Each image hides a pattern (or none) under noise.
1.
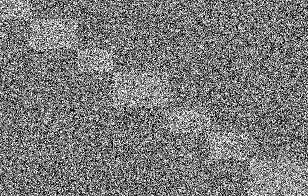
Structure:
blocks along the diagonal
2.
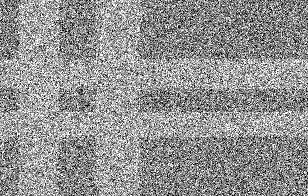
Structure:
bands of rows crossing bands of columns
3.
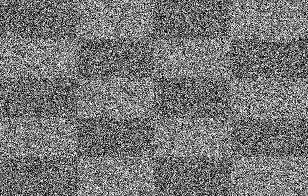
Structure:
a checkerboard
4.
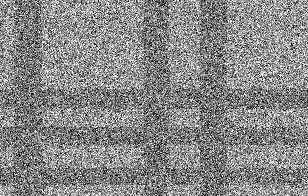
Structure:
bands of rows crossing bands of columns
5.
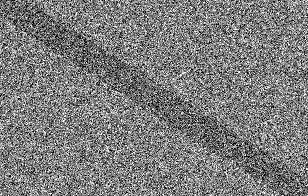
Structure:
a diagonal band
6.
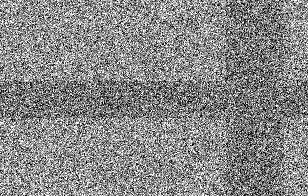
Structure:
bands of rows crossing bands of columns
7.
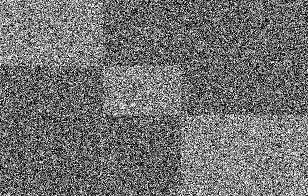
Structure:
blocks along the diagonal
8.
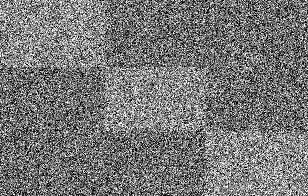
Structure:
blocks along the diagonal
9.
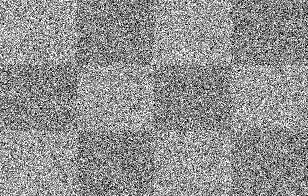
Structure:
a checkerboard
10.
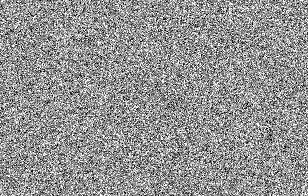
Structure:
only noise
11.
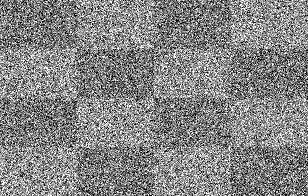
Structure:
a checkerboard
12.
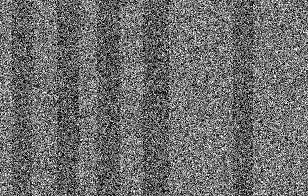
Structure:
bands of columns
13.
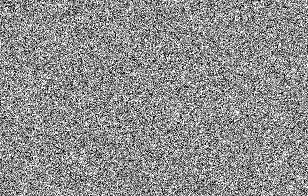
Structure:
only noise
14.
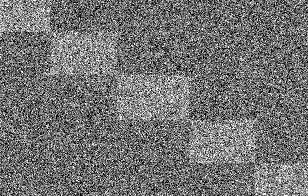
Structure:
blocks along the diagonal
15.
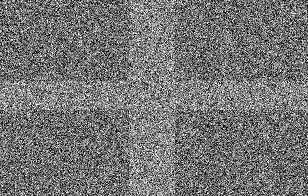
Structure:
bands of rows crossing bands of columns
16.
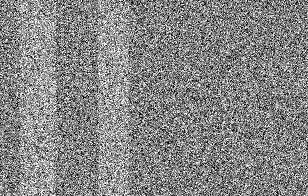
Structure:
bands of columns
